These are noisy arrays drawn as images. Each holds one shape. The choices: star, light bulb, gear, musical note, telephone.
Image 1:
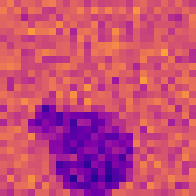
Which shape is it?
light bulb
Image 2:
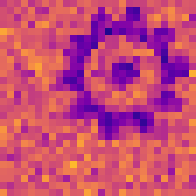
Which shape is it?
gear
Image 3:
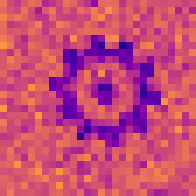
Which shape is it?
gear
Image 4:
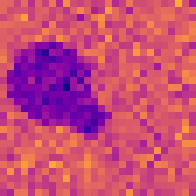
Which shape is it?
light bulb
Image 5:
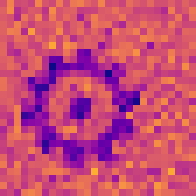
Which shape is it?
gear
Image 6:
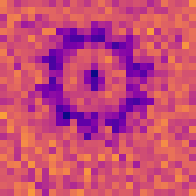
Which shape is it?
gear
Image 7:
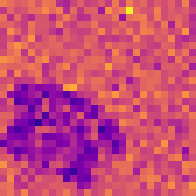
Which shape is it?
telephone
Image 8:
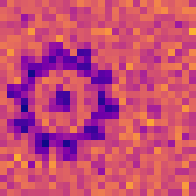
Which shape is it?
gear
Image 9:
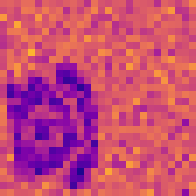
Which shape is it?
telephone
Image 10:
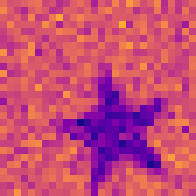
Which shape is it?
star
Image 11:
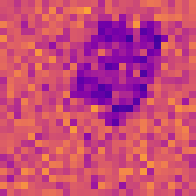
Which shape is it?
telephone
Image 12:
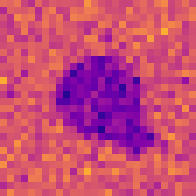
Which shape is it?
light bulb
